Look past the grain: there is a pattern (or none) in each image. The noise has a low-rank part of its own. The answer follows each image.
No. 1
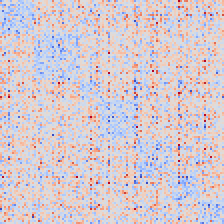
blocks along the diagonal
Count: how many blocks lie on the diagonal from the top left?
7
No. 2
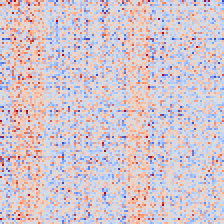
bands of columns
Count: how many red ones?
2
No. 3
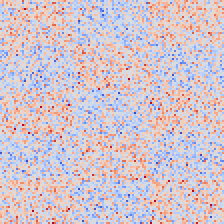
a checkerboard
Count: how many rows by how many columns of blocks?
5 by 3
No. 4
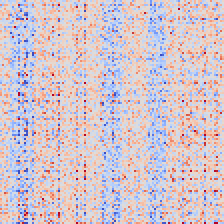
bands of columns
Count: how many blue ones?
3
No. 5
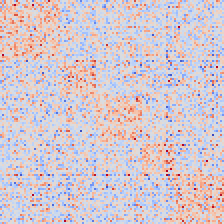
blocks along the diagonal
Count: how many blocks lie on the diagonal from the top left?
5
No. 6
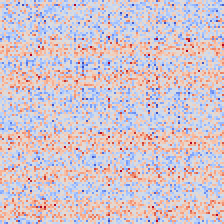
bands of rows
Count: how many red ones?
5
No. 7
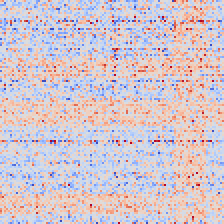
bands of rows crossing bands of columns
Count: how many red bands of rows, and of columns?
3 and 1
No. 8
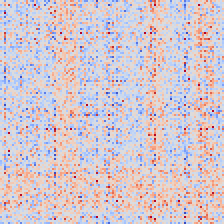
bands of rows crossing bands of columns
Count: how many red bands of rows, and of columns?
1 and 3
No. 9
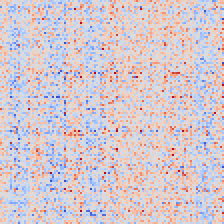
bands of columns
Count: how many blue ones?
4
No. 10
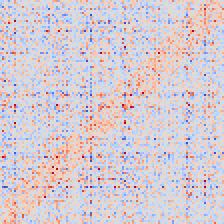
a diagonal band
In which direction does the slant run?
bottom left to top right
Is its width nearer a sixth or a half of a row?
a sixth
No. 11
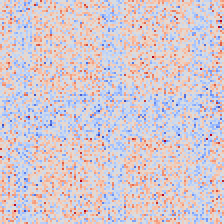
bands of rows crossing bands of columns
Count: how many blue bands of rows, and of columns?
1 and 3
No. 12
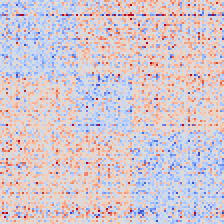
blocks along the diagonal
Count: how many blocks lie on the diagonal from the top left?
3
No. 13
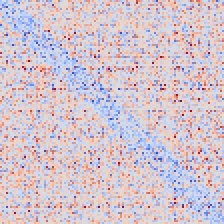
a diagonal band
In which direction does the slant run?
top left to bottom right
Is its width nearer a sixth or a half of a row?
a sixth
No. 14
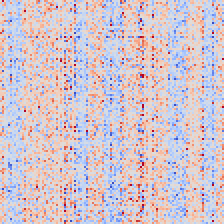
bands of columns
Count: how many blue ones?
5
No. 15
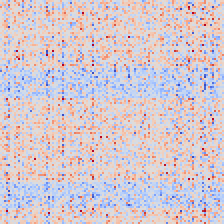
bands of rows
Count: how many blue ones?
2
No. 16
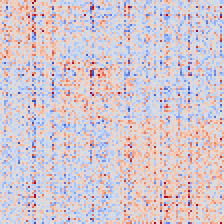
blocks along the diagonal
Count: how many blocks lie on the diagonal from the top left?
3
